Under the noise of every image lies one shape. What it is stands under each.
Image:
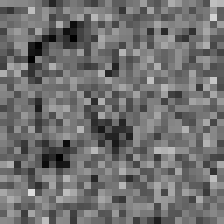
pair of musical notes
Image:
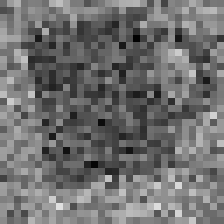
cup
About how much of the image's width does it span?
nearly all
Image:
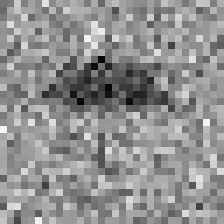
umbrella
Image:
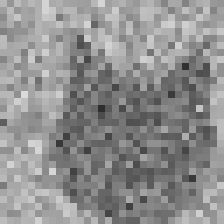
cat's head
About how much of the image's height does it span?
nearly all
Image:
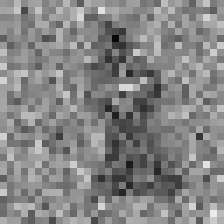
chess bishop
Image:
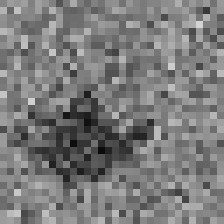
teapot
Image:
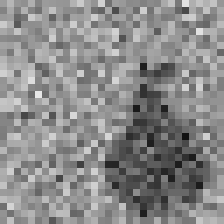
pear
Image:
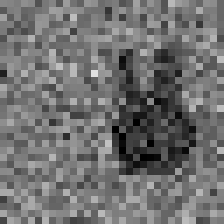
rabbit's head
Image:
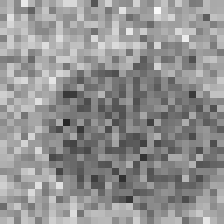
apple
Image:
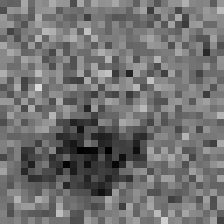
teapot
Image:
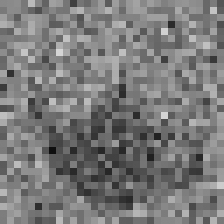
teapot
